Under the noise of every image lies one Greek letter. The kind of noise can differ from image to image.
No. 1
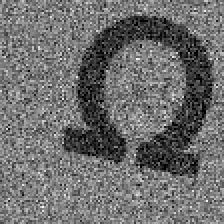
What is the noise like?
low rank plus noise
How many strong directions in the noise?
three or four
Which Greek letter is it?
omega
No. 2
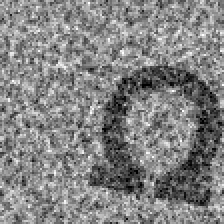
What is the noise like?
blotchy
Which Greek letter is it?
omega
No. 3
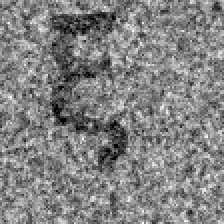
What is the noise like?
blotchy
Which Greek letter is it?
xi
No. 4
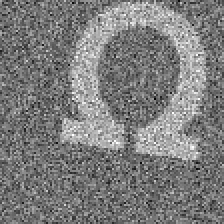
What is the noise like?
low rank plus noise
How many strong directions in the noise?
one
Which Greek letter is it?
omega
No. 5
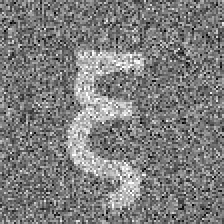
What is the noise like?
low rank plus noise
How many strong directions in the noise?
one
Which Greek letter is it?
xi
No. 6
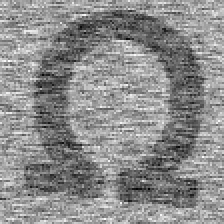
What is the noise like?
streaked along the rows
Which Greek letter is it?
omega
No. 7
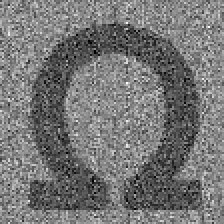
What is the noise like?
columns of uneven size
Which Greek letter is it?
omega
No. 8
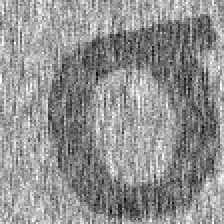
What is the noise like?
streaked along the columns
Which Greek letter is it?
sigma
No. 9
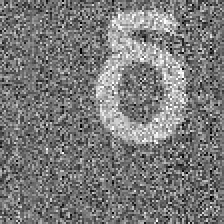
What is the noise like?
columns of uneven size
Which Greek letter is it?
delta
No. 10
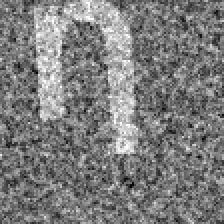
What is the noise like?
blotchy
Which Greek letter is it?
eta
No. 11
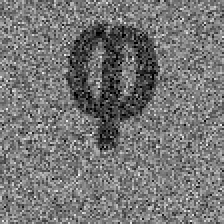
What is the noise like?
independent entries
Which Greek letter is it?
phi
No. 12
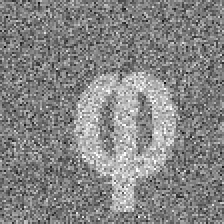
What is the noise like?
independent entries
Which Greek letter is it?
phi
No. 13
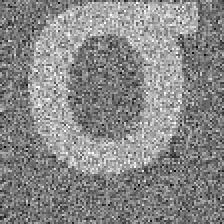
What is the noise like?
low rank plus noise
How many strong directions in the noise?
five to eight
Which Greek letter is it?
sigma
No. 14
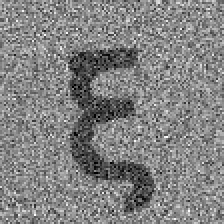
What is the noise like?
low rank plus noise
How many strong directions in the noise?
five to eight
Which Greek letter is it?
xi
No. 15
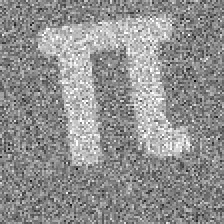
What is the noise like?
low rank plus noise
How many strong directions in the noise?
one
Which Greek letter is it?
pi
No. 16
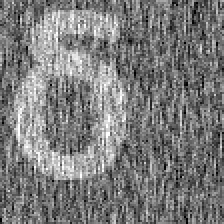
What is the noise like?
streaked along the columns
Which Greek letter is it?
delta
